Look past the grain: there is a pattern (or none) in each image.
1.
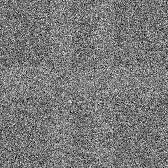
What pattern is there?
bands of rows crossing bands of columns
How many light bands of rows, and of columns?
1 and 2
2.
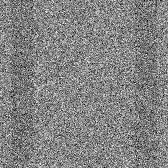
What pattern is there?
bands of columns
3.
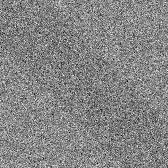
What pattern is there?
a diagonal band
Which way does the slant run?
top left to bottom right
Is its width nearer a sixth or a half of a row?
a half
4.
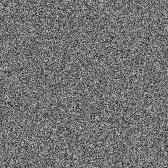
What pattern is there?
only noise
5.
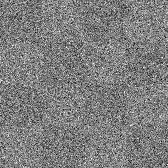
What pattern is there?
a checkerboard
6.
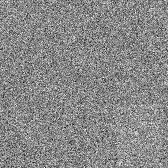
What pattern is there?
one block
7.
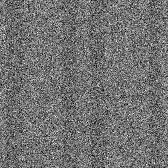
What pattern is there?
bands of columns
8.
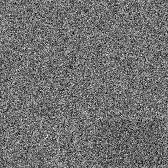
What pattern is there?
one block
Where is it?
bottom right
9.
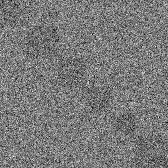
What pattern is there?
blocks along the diagonal
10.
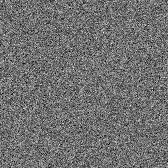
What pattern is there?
only noise
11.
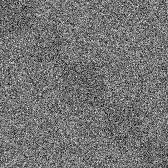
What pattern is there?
blocks along the diagonal
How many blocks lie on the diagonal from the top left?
5
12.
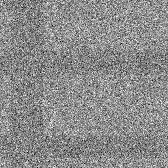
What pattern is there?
bands of rows crossing bands of columns
